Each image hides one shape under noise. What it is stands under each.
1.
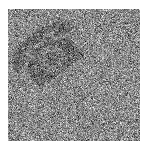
telephone
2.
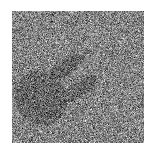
rabbit's head
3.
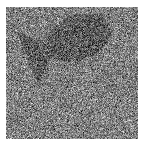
fish
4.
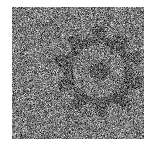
gear
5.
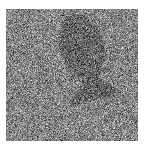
fish
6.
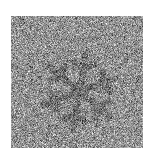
snowflake
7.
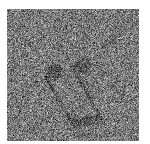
pair of musical notes
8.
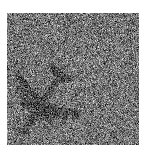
airplane
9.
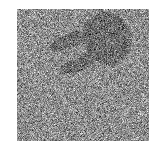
rabbit's head
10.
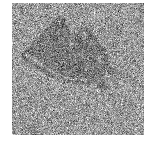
chess knight
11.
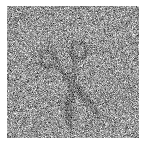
pair of scissors
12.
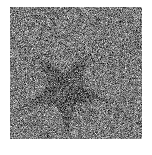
star
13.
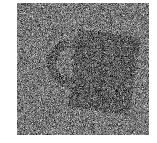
cup
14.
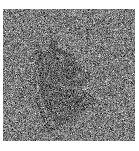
chess knight
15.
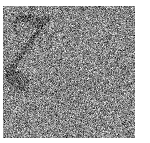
musical note
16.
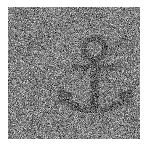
anchor
